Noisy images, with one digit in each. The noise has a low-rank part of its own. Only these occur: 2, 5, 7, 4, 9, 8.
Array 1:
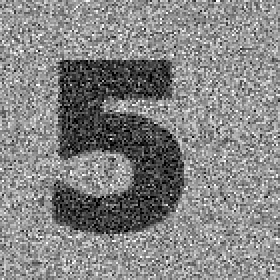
dark 5
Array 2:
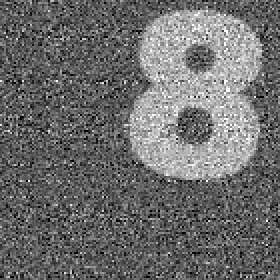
light 8
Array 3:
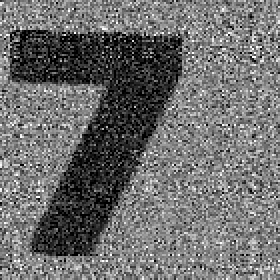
dark 7
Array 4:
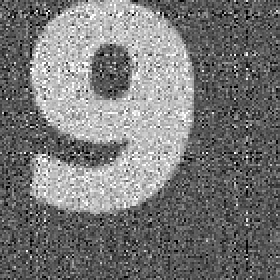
light 9
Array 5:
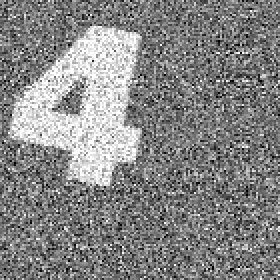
light 4
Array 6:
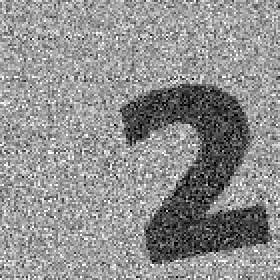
dark 2
